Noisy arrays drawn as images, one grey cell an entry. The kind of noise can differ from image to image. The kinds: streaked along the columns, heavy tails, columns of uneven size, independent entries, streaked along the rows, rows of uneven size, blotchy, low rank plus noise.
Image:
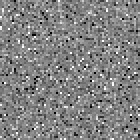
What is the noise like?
heavy tails
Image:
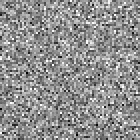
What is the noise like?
independent entries
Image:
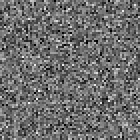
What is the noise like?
independent entries
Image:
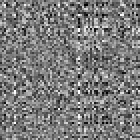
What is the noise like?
low rank plus noise
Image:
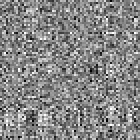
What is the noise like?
low rank plus noise
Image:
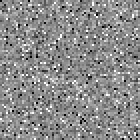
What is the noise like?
heavy tails
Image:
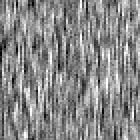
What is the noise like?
streaked along the columns
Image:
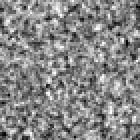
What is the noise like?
blotchy
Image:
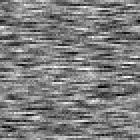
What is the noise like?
streaked along the rows
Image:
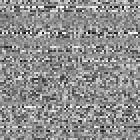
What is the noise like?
rows of uneven size
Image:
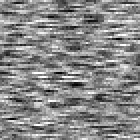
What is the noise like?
streaked along the rows
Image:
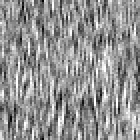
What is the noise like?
streaked along the columns
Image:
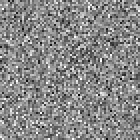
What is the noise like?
independent entries
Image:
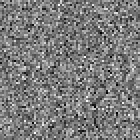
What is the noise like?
independent entries
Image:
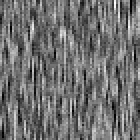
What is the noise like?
streaked along the columns
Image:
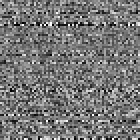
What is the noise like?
rows of uneven size
